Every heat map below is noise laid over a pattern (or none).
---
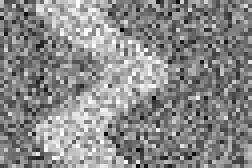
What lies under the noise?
a wavy band
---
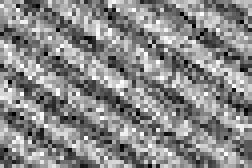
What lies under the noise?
diagonal stripes
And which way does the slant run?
top left to bottom right
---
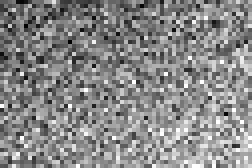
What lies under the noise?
a smooth slope
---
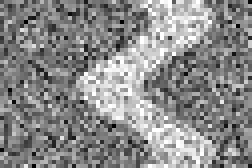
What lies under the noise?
a wavy band
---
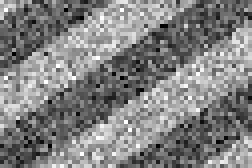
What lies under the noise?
diagonal stripes
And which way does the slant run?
bottom left to top right
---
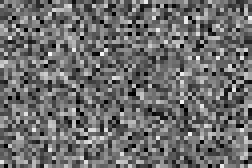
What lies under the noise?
only noise
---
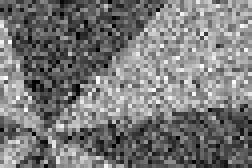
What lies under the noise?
spokes from one point
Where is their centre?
bottom left
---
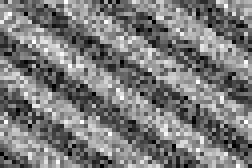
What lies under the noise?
diagonal stripes
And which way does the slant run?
top left to bottom right
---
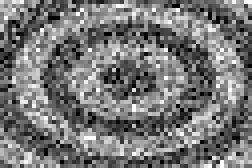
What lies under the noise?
rings round one point
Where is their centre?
centre
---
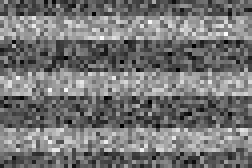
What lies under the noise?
horizontal stripes
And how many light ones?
3
